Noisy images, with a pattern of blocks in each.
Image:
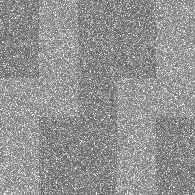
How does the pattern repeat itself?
the same after a half turn
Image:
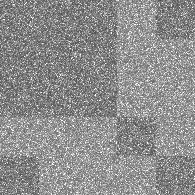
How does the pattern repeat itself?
mirrored about the diagonal from the top left
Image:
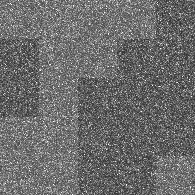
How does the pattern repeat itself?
no symmetry
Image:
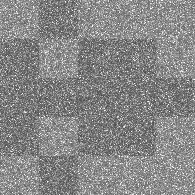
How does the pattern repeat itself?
top and bottom mirror each other
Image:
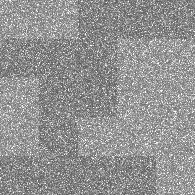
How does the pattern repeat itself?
no symmetry
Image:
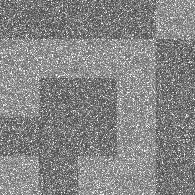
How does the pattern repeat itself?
mirrored about the diagonal from the bottom left
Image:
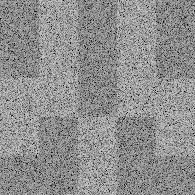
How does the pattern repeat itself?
left and right mirror each other
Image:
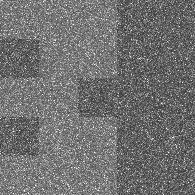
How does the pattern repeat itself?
top and bottom mirror each other
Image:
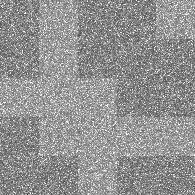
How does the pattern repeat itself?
mirrored about the diagonal from the bottom left
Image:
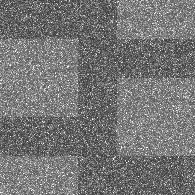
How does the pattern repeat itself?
the same after a half turn
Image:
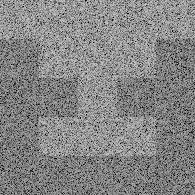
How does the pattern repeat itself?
left and right mirror each other
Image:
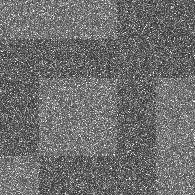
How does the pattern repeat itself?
mirrored about the diagonal from the bottom left
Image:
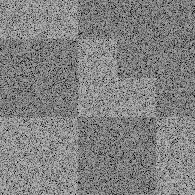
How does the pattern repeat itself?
mirrored about the diagonal from the bottom left
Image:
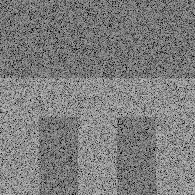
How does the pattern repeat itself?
left and right mirror each other
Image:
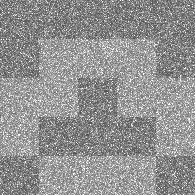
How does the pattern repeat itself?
left and right mirror each other
